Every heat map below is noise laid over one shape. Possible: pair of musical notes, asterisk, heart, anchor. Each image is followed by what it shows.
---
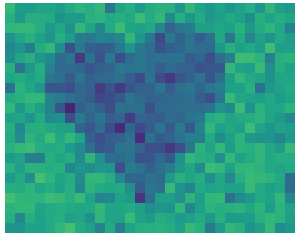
heart
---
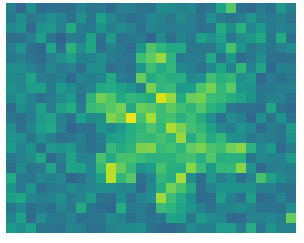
asterisk
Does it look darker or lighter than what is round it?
lighter
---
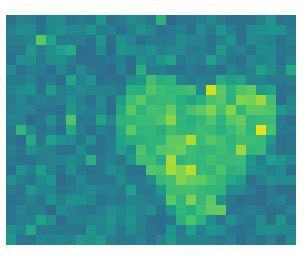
heart
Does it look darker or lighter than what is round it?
lighter
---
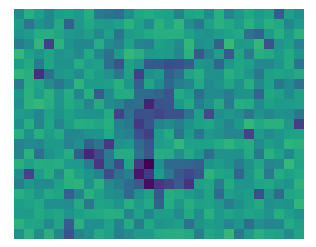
anchor
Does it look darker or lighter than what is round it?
darker
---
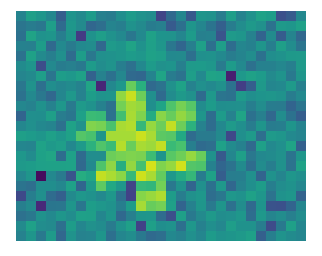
asterisk
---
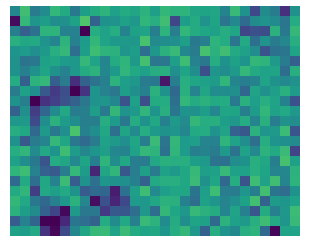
pair of musical notes
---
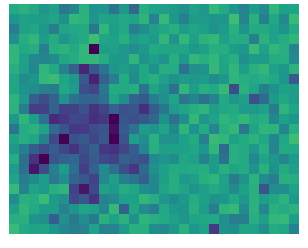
asterisk
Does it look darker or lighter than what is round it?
darker
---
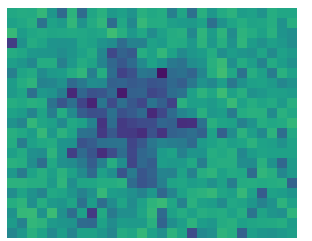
asterisk
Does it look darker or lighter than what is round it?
darker
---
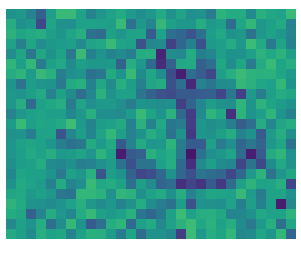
anchor
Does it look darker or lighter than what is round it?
darker
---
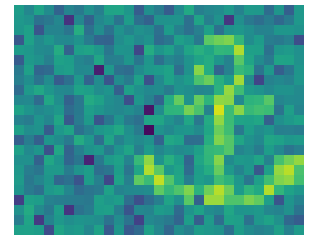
anchor
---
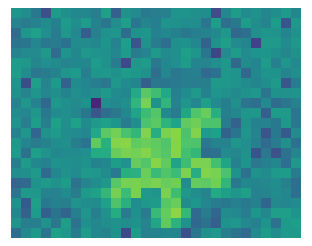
asterisk
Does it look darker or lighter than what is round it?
lighter
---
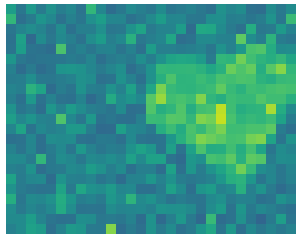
heart
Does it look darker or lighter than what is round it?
lighter
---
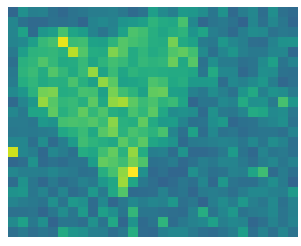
heart
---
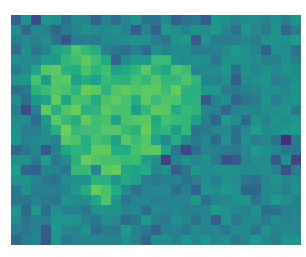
heart
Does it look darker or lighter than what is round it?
lighter
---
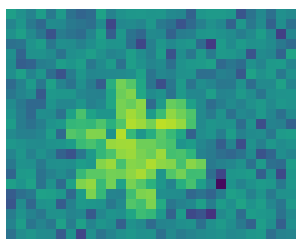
asterisk
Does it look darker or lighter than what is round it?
lighter
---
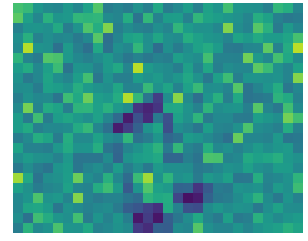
pair of musical notes
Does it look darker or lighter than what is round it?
darker
